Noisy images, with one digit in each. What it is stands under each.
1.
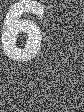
light 6
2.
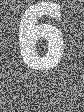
light 6
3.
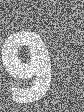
light 9
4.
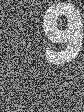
light 9
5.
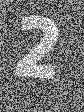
light 2
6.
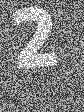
light 2
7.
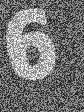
light 6
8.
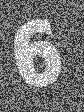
light 6
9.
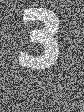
light 3
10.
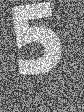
light 5
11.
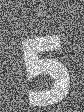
light 5
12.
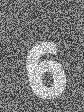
light 6
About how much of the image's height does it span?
half
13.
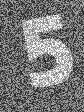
light 5
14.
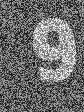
light 9
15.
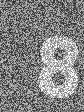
light 8
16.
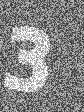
light 3
